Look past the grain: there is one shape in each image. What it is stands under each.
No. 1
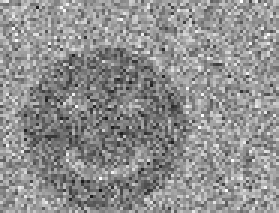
smiling face
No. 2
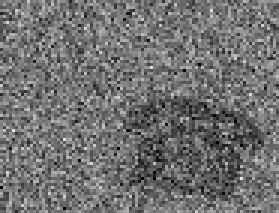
telephone
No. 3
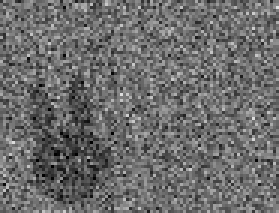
rabbit's head
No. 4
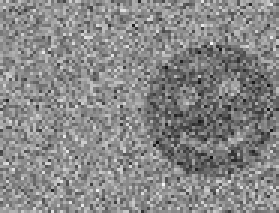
smiling face
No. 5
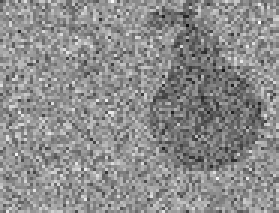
pear
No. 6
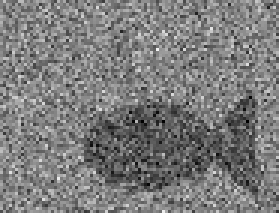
fish
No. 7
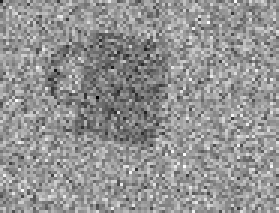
cup
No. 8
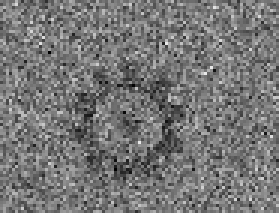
gear
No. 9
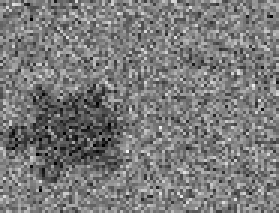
turtle
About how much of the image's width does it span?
half
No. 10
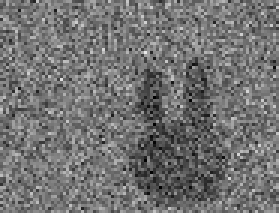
rabbit's head
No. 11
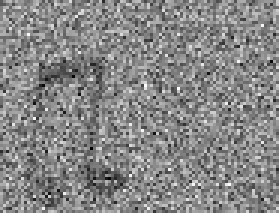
pair of musical notes
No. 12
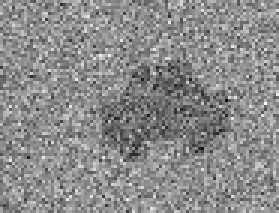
car
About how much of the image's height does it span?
half
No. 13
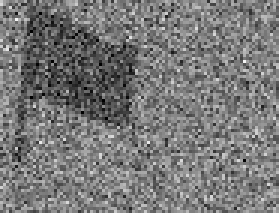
flag
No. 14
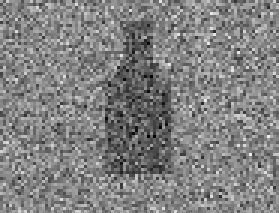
bottle
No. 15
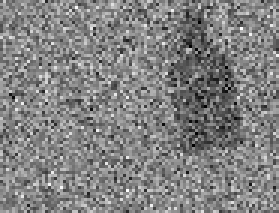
bottle
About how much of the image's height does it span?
two thirds
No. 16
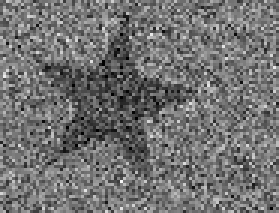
star
